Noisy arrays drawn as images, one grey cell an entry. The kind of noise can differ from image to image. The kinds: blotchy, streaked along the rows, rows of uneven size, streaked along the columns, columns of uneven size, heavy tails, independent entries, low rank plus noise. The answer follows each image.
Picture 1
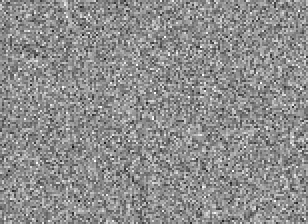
independent entries
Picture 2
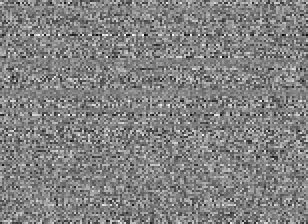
rows of uneven size
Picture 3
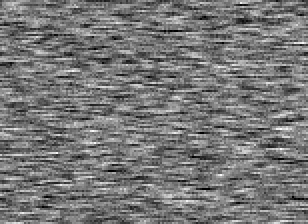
streaked along the rows
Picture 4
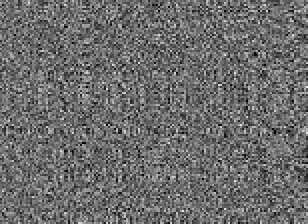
low rank plus noise
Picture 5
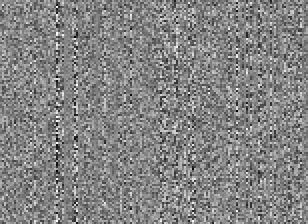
columns of uneven size
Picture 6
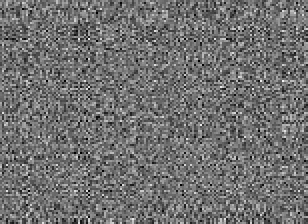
low rank plus noise
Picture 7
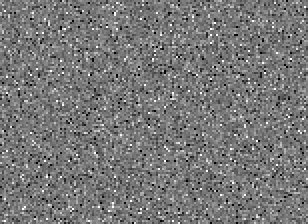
heavy tails
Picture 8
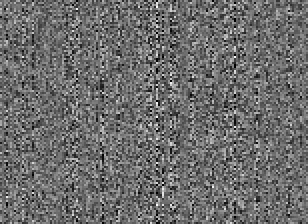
columns of uneven size
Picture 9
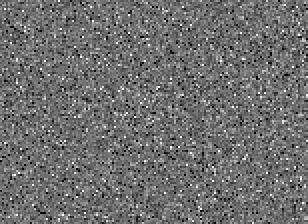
heavy tails
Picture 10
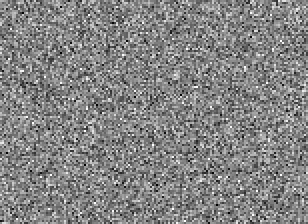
independent entries
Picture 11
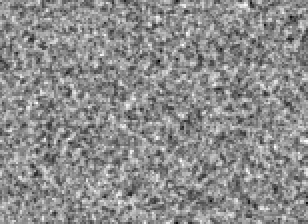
blotchy
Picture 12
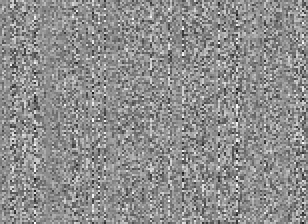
columns of uneven size
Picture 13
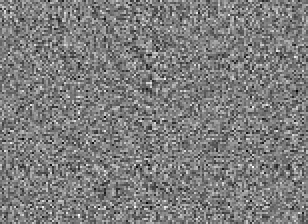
low rank plus noise
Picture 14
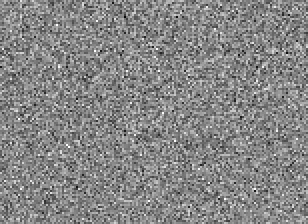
independent entries
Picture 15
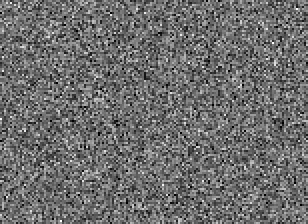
independent entries
